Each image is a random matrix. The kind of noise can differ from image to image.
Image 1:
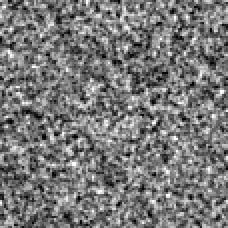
blotchy
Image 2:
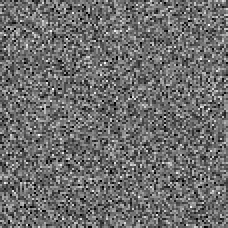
independent entries
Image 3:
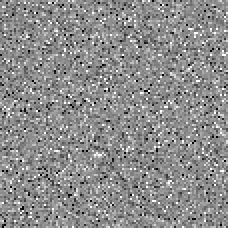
heavy tails
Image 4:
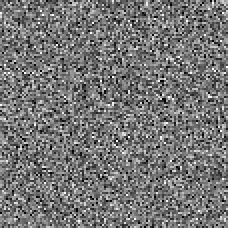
independent entries
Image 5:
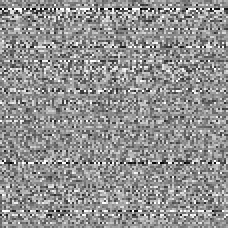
rows of uneven size
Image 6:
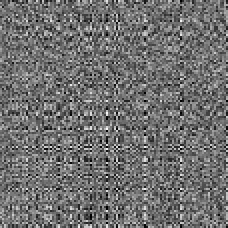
low rank plus noise
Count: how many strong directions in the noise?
one
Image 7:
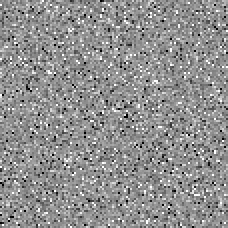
heavy tails
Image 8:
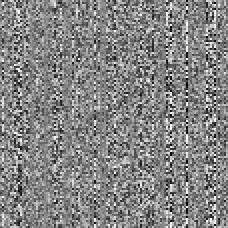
columns of uneven size
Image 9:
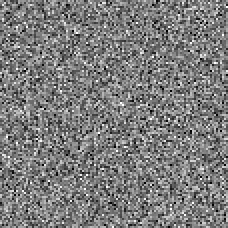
independent entries
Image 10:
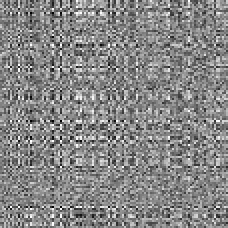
low rank plus noise
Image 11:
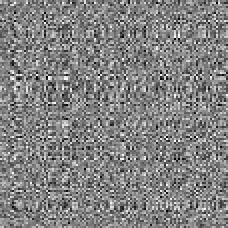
low rank plus noise
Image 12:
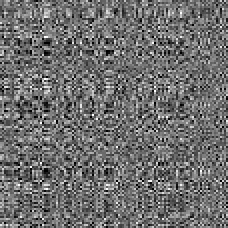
low rank plus noise
